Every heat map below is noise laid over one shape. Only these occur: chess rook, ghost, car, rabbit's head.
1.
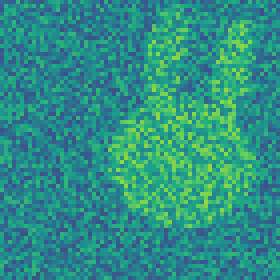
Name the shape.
rabbit's head
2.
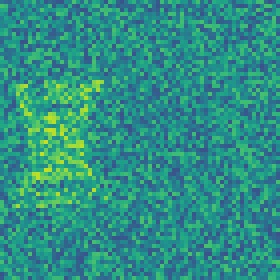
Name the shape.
chess rook
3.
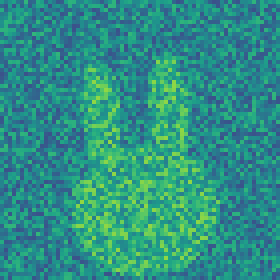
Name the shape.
rabbit's head
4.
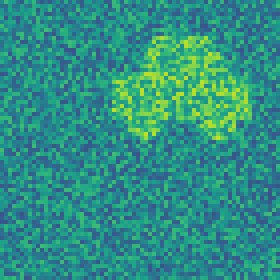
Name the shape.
car
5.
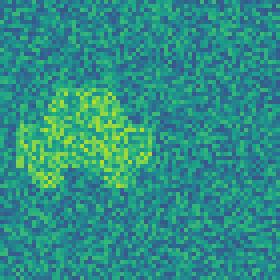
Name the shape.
car
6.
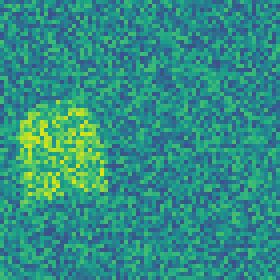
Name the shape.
ghost
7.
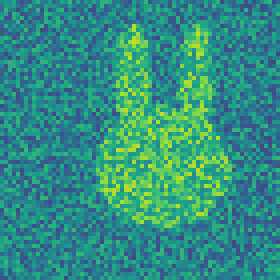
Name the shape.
rabbit's head
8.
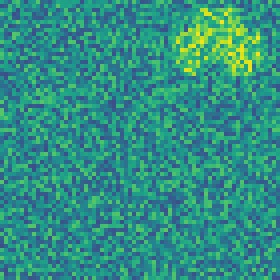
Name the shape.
car
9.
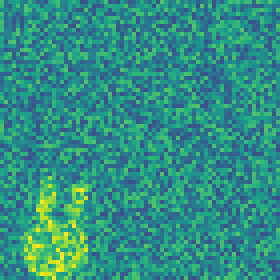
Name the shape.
rabbit's head
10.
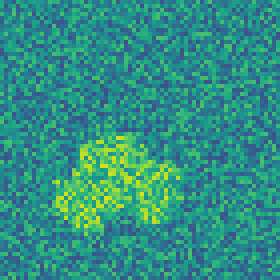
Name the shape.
car
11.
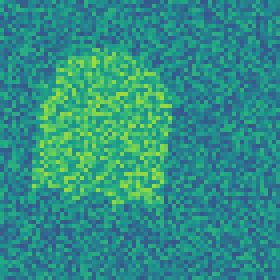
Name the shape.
ghost
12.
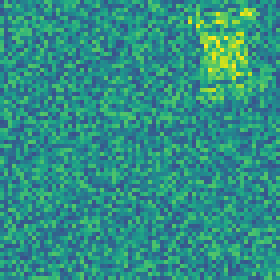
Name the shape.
chess rook
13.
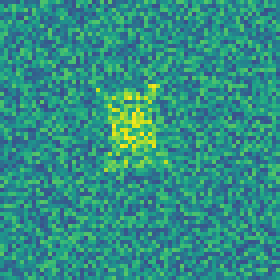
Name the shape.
chess rook
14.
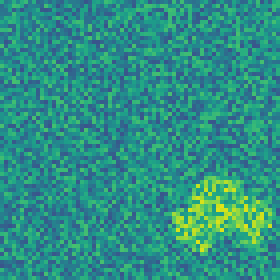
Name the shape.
car
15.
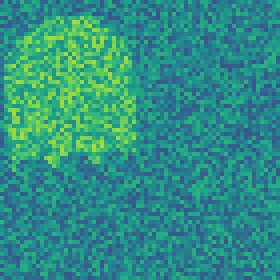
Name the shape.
ghost
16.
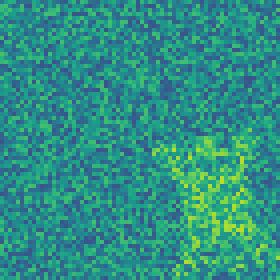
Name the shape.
chess rook
